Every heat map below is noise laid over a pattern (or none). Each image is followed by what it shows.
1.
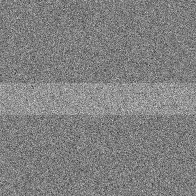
one band of rows
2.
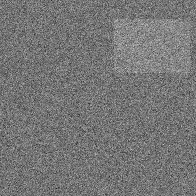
one block
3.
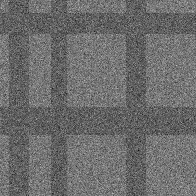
bands of rows crossing bands of columns
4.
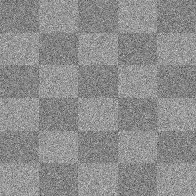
a checkerboard
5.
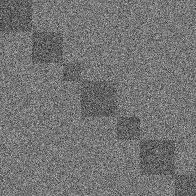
blocks along the diagonal
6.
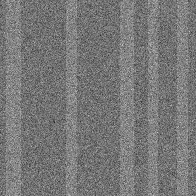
bands of columns
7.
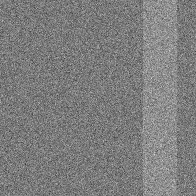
one band of columns
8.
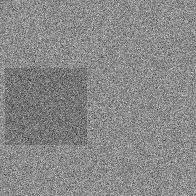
one block
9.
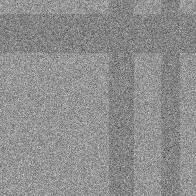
bands of rows crossing bands of columns
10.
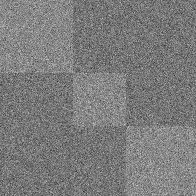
blocks along the diagonal
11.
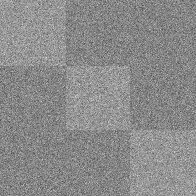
blocks along the diagonal
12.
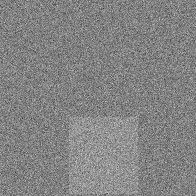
one block
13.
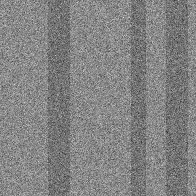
bands of columns
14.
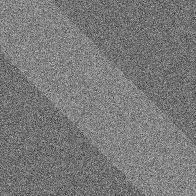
a diagonal band
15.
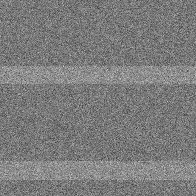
bands of rows
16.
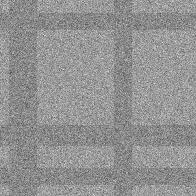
bands of rows crossing bands of columns
